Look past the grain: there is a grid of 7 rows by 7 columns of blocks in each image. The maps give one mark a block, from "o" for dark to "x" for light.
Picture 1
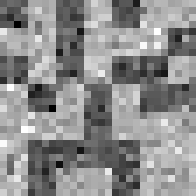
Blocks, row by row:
o x o x o x x
x x o x x x o
o x o x o o x
x o x o x o o
x x x o x x x
x o o o o x x
x o x x o x x
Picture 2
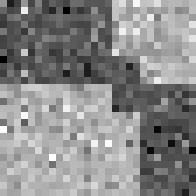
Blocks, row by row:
o o o o x x x
o o o o x x x
o o o o o x x
x x x x o o o
x x x x x o o
x x x x x o o
x x x x x o o
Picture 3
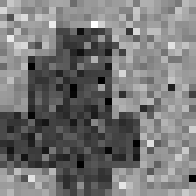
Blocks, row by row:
x x x x x x x
x x o o x x x
x o o o x x x
x o o o x x x
o o o o o x x
o o o o o x x
x x o o x x x
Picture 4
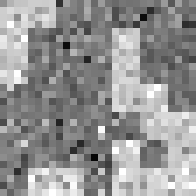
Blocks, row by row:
x x o o o o o
x o o o x o o
x o o o x o o
o o o o x x o
o o o o o x x
o o o o x o x
o x x o x x x
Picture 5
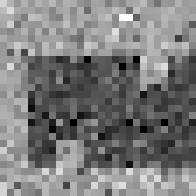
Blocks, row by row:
x x x x x x x
x x x x x x x
x o o o o x o
x o o o o o o
x o o o o o o
x o x o o o o
x x x x x x x
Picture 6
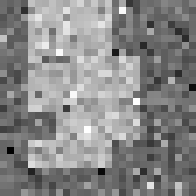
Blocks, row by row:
o x x x o o o
o x x x o o o
o x x x x o o
o x x x x o o
o o x x x o o
o x x x o o o
o o o o o o o
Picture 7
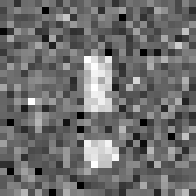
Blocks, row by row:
o o o o o o o
o o o o o o o
o o o x o o o
o o o x o o o
o o o o o o o
o o o x o o o
o o o o o o o
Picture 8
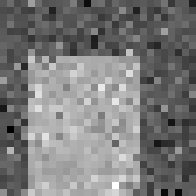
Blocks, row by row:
o o o o o o o
o o o o o o o
o x x x x o o
o x x x x o o
o x x x x o o
o x x x x o o
o x x x x o o
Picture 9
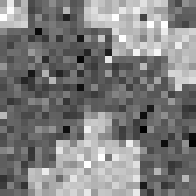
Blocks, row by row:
x o o x x x o
o o o o x x x
o o o o o o x
o o o o o o o
o o o x o o o
o o x x x o o
o x x x x o o
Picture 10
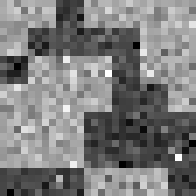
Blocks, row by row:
x x o x x x x
x o o o o x x
o x x x o x x
x x x x o o x
x x x o o o o
x x x o o o o
o o o x x x o
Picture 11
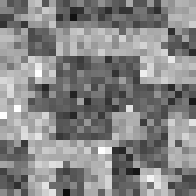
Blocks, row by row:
o x o o o o x
x o x x x x o
x x o o o x x
x o o o o o o
x x o o x o x
o x x x o o x
o x o x o x o
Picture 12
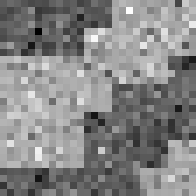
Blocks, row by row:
o o o o x x x
o o o x x x x
x x x x x x o
x x x x o o o
x x x o o o o
x x x o o o x
o o o o o x x
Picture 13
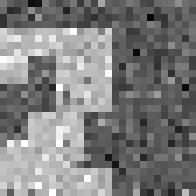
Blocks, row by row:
o o o o o o o
x x x x o o o
x o x x o o o
o o x x o o o
o x x o o o o
x x x o o o o
x x x x o o o
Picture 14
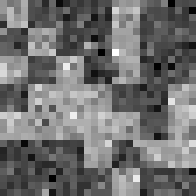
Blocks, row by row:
x o o o x o o
o x o o x o o
x o x o x o o
o x x x o o x
x x x x x o x
o o o x o x x
o o o o x o o
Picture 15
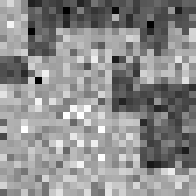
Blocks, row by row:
x o o o o o o
x o x x x o x
o x x x o x x
x x x x o o o
x x x x x o o
x x x x x o o
x x x x x x x
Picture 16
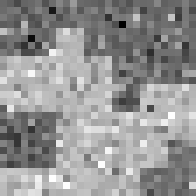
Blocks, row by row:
o o o o o o o
o o x o o o o
x x x x o o o
x x x x o x x
o o x x x x x
o o x x x x o
x x x x x o o
